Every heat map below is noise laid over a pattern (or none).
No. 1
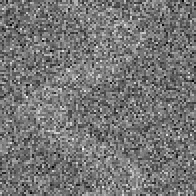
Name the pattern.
a wavy band
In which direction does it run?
top to bottom
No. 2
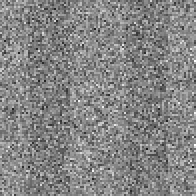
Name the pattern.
vertical stripes
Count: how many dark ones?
2
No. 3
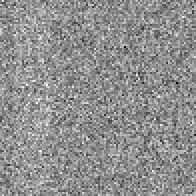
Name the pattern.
one vertical stripe
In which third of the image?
left
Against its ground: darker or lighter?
lighter
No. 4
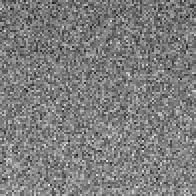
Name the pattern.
a smooth slope
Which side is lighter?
bottom
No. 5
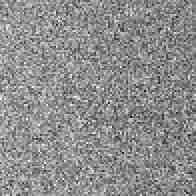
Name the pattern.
a smooth slope
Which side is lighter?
left
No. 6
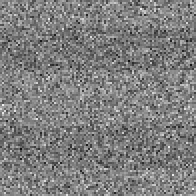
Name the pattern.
horizontal stripes
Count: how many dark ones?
2
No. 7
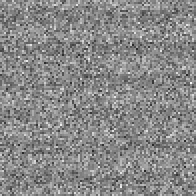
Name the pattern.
horizontal stripes
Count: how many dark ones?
6
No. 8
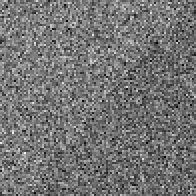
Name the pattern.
a sharp edge
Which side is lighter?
top left
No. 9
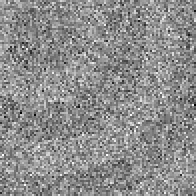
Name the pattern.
rings round one point
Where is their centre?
top left
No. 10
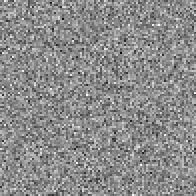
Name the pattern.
only noise
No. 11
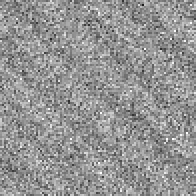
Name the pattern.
diagonal stripes
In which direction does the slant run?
top left to bottom right
